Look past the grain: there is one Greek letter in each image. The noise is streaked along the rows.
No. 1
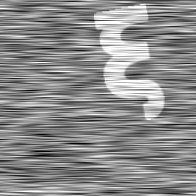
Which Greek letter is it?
xi
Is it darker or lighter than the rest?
lighter
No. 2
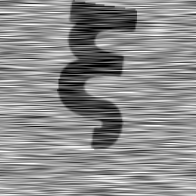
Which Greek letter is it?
xi
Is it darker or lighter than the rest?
darker
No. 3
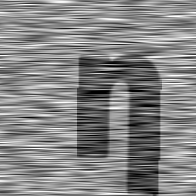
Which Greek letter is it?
eta
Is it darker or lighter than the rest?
darker
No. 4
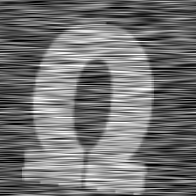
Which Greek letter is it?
omega
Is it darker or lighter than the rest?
lighter
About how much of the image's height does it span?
nearly all
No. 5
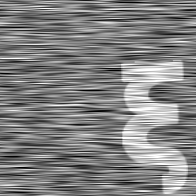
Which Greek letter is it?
xi
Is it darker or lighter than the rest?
lighter
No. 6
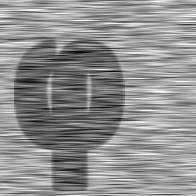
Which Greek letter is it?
phi
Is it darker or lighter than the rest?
darker
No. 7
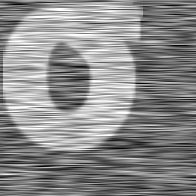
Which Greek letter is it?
sigma
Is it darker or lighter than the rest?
lighter
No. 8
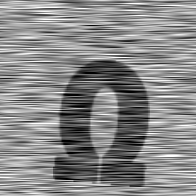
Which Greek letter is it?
omega
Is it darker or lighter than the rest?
darker
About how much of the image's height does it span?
two thirds
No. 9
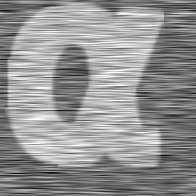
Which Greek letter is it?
alpha
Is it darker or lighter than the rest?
lighter
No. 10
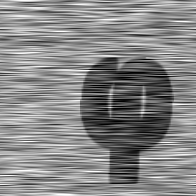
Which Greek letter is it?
phi
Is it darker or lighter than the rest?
darker
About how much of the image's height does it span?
two thirds
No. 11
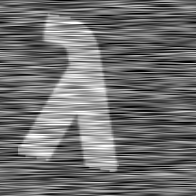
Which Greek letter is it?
lambda
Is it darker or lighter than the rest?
lighter
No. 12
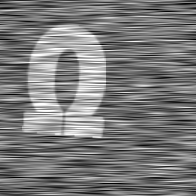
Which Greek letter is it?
omega
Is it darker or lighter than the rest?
lighter
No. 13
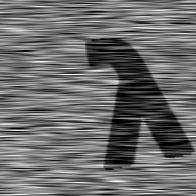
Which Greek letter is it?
lambda
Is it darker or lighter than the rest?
darker
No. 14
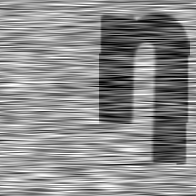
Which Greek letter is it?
eta
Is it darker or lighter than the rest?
darker
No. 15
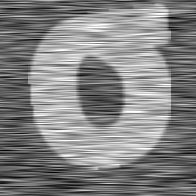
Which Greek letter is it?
sigma
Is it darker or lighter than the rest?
lighter
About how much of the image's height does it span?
nearly all
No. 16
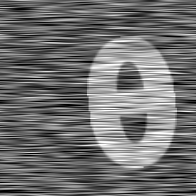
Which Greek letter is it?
theta
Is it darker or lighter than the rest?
lighter
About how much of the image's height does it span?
two thirds
